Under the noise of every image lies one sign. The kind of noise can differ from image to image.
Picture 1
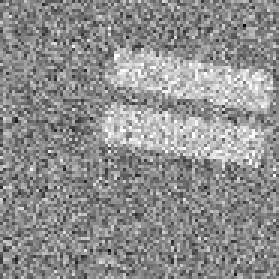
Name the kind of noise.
low rank plus noise
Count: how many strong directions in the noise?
two
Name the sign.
equals sign
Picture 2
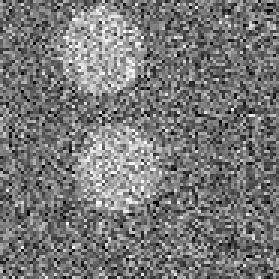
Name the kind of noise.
low rank plus noise
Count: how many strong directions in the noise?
two
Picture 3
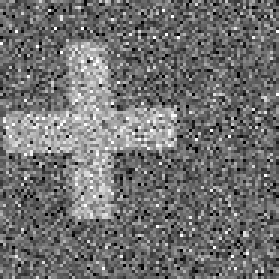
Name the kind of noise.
heavy tails
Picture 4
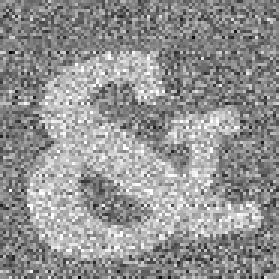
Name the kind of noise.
rows of uneven size
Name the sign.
ampersand
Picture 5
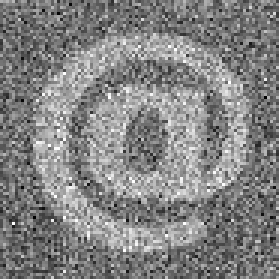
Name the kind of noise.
low rank plus noise
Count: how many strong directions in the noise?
one
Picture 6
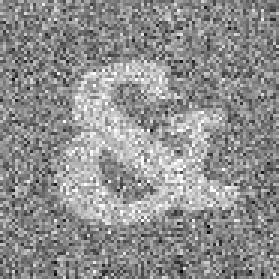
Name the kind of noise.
low rank plus noise
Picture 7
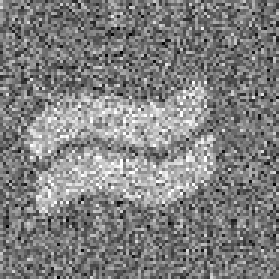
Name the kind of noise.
low rank plus noise
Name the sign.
approximately sign
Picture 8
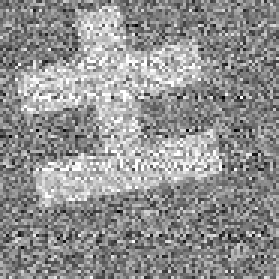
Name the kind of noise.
rows of uneven size
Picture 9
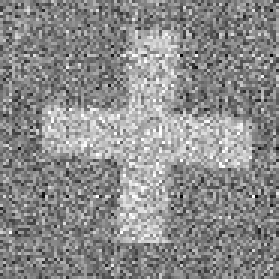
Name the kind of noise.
low rank plus noise
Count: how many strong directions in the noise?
two
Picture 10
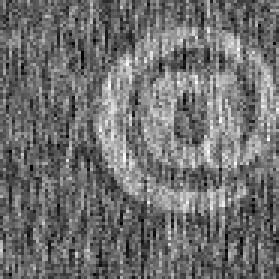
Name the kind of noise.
streaked along the columns
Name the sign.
at sign
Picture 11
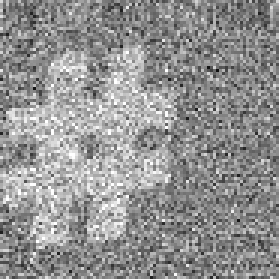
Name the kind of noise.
low rank plus noise
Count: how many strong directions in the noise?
one
